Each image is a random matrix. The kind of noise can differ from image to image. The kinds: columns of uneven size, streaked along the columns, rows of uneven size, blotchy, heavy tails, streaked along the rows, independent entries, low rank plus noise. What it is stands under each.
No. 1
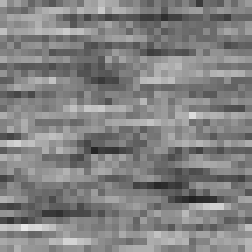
streaked along the rows
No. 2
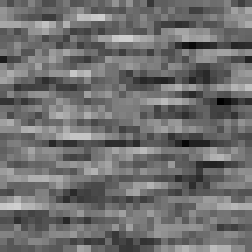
streaked along the rows
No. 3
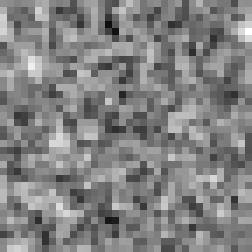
blotchy
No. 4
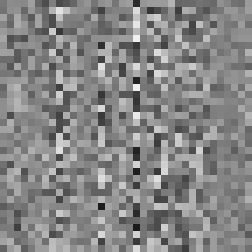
columns of uneven size
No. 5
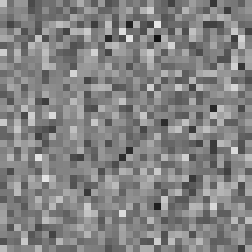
low rank plus noise
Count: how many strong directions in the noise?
five to eight
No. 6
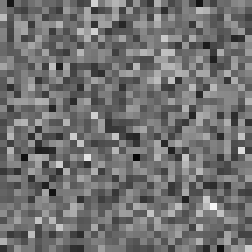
independent entries
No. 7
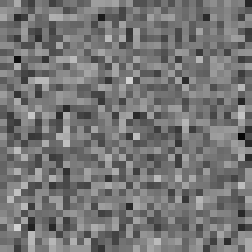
low rank plus noise
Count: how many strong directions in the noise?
three or four
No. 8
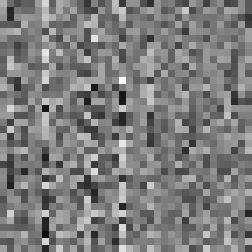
columns of uneven size
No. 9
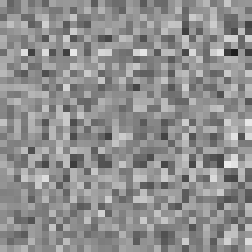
low rank plus noise
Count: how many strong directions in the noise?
one
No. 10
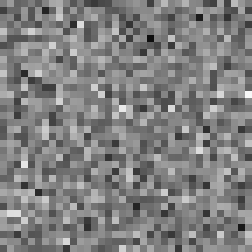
independent entries
